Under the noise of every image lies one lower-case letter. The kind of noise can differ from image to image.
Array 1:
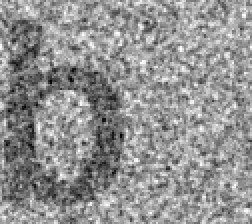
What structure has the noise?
blotchy
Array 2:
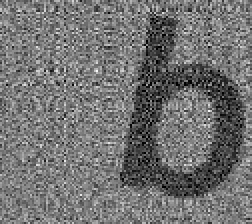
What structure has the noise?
low rank plus noise
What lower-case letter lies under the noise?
b
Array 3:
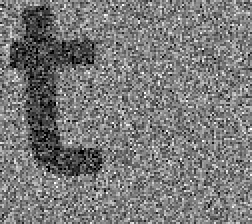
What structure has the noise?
independent entries
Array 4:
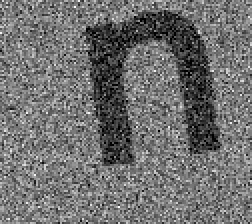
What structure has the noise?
independent entries
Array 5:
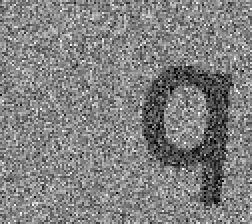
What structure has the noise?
independent entries
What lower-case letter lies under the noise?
q
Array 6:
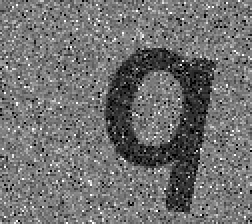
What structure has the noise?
heavy tails
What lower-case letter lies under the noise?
q
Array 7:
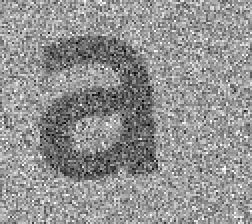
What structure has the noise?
independent entries
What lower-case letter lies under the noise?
a
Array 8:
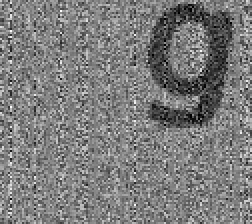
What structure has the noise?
columns of uneven size
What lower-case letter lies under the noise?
g
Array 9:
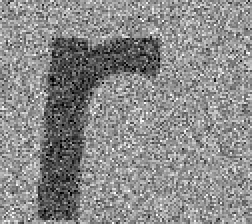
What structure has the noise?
independent entries
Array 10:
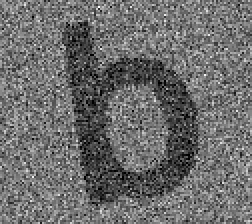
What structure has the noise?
independent entries
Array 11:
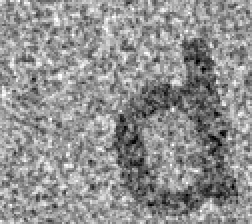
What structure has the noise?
blotchy
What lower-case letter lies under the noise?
d
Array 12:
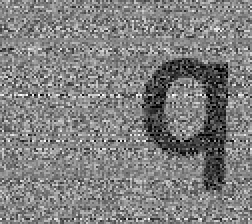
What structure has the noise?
rows of uneven size
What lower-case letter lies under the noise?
q
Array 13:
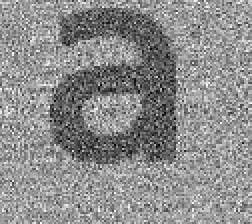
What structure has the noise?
low rank plus noise
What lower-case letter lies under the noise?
a
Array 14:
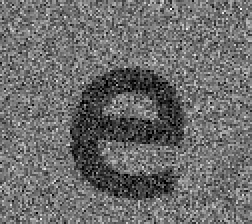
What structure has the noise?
independent entries
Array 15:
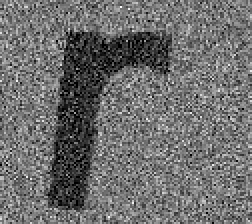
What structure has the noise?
low rank plus noise
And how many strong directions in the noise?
five to eight
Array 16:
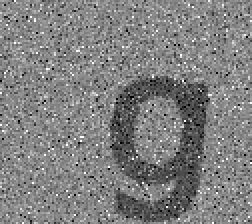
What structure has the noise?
heavy tails
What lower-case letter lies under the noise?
g
